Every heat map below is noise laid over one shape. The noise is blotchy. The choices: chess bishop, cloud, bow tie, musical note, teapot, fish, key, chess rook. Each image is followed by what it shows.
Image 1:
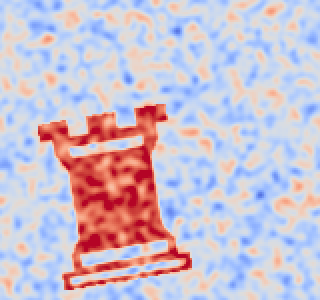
red chess rook
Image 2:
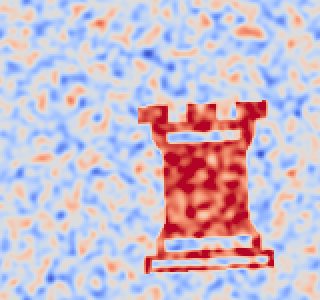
red chess rook
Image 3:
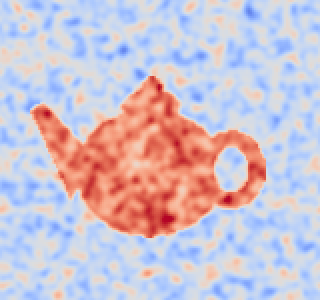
red teapot
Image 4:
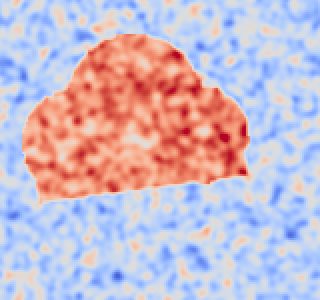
red cloud
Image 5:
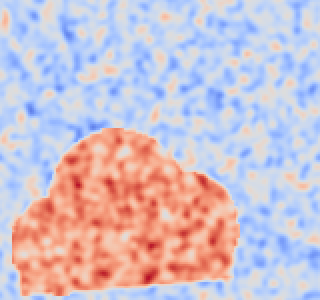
red cloud
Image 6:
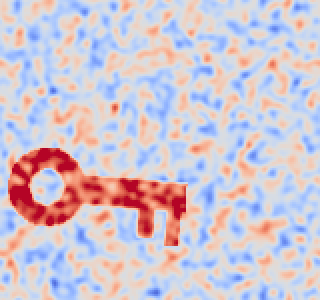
red key
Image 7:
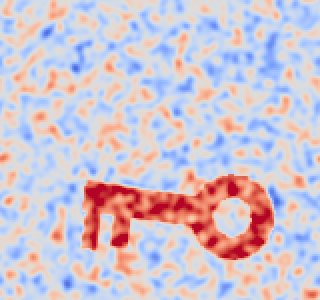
red key
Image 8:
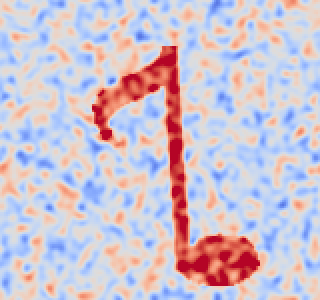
red musical note
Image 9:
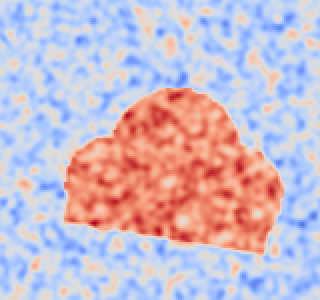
red cloud
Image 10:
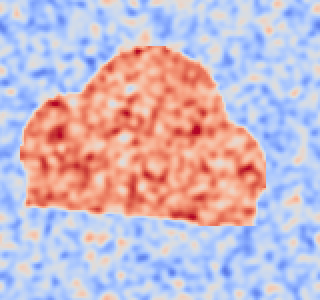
red cloud
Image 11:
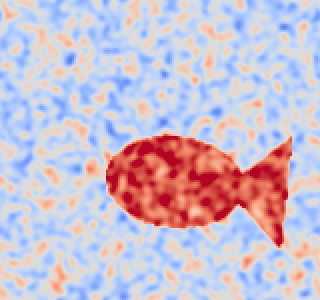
red fish
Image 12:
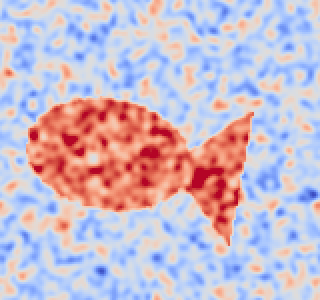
red fish
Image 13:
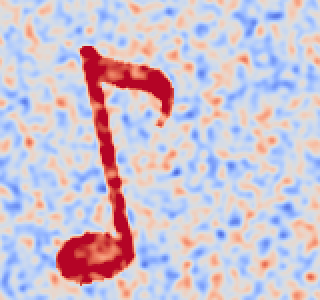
red musical note
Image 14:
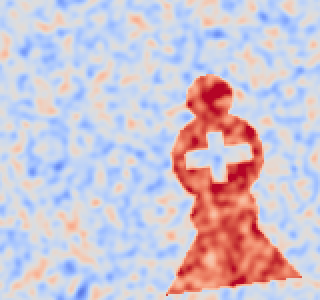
red chess bishop
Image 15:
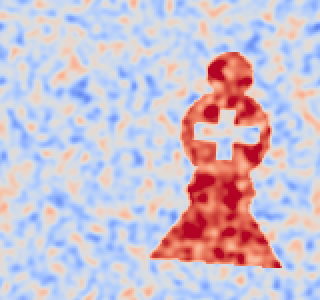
red chess bishop
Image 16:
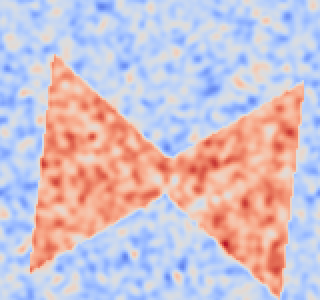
red bow tie
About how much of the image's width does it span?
nearly all
